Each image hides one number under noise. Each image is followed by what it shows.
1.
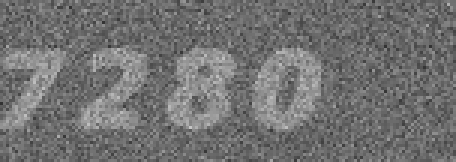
7280
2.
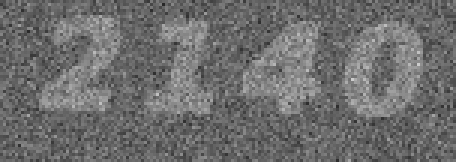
2140
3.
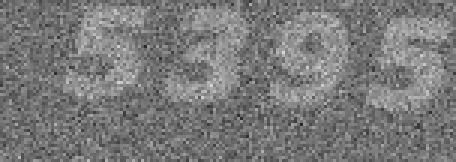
5395
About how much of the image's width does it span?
nearly all
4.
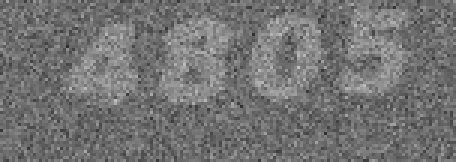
4805
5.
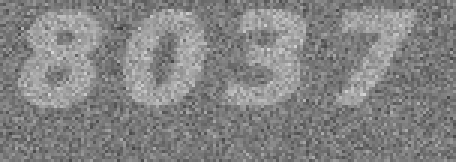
8037
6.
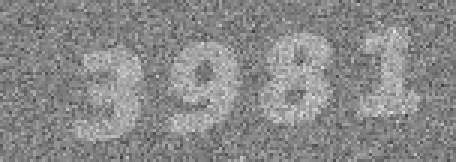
3981
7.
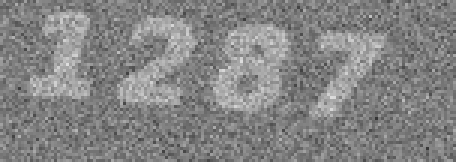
1287
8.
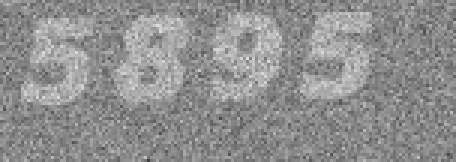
5895
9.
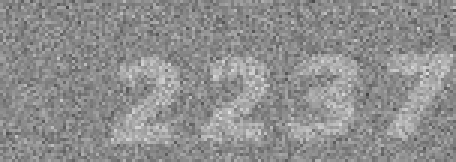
2237
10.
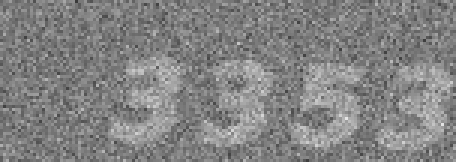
3353
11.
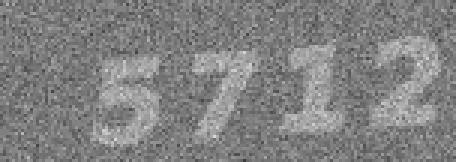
5712
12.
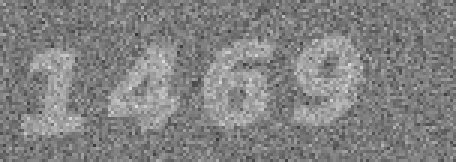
1469
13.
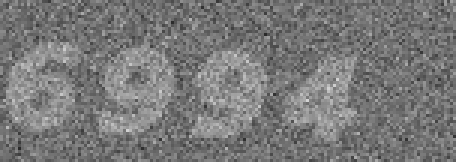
6994
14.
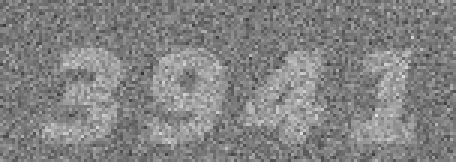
3941
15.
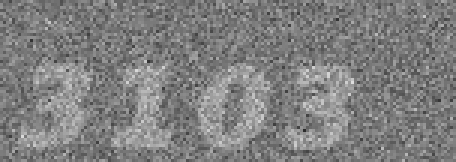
3103
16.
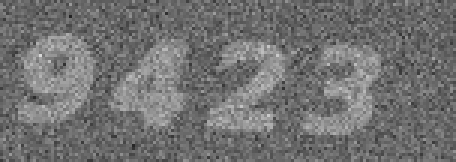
9423
